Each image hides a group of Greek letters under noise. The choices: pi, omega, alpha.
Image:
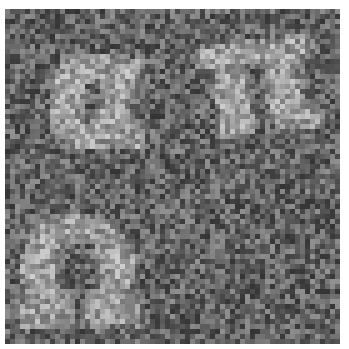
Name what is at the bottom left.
omega
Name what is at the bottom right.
nothing
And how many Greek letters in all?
3
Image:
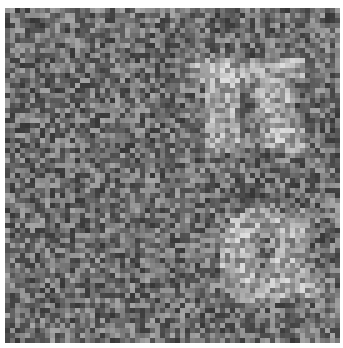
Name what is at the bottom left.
nothing
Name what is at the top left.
nothing
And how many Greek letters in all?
2
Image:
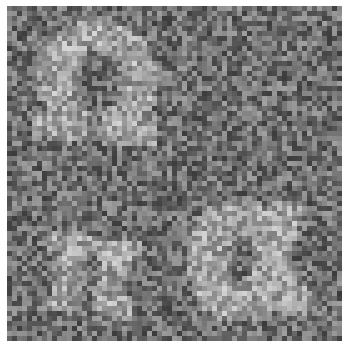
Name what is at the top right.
nothing
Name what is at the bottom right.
alpha
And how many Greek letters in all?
3
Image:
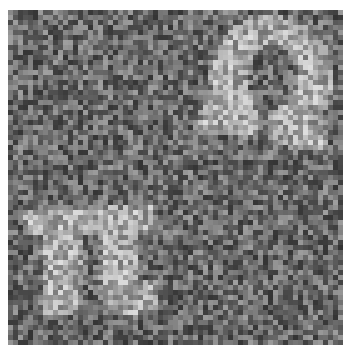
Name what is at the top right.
omega
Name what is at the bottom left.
pi
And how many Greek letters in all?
2
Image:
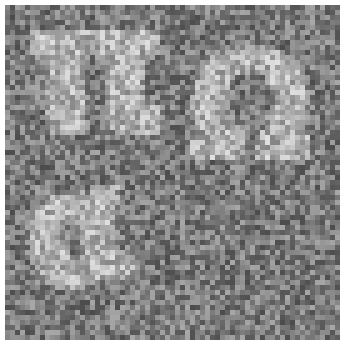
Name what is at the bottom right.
nothing
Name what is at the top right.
omega
